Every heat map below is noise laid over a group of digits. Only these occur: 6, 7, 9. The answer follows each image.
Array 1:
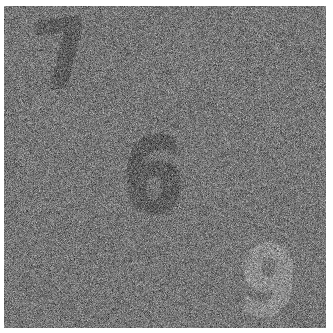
top left: dark 7; centre: dark 6; bottom right: light 9
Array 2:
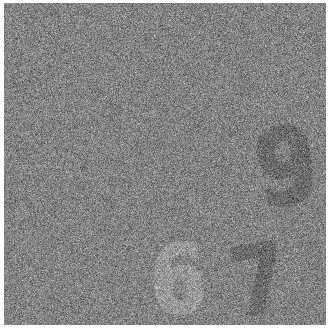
middle right: dark 9; bottom middle: light 6; bottom right: dark 7
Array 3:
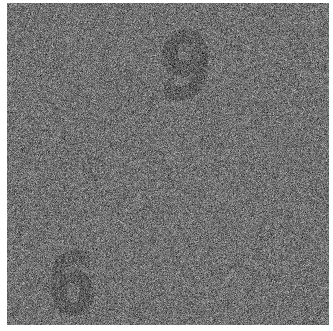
top middle: dark 9; bottom left: dark 6
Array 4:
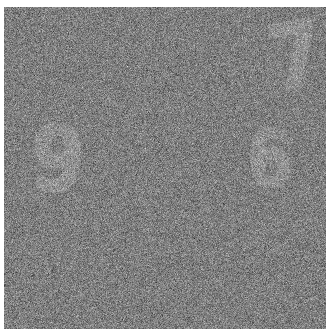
top right: light 7; middle left: light 9; middle right: light 6
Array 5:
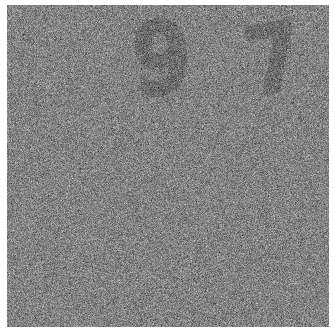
top middle: dark 9; top right: dark 7
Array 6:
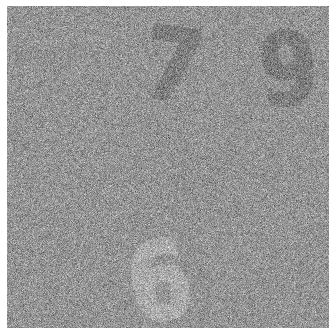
top middle: dark 7; top right: dark 9; bottom middle: light 6
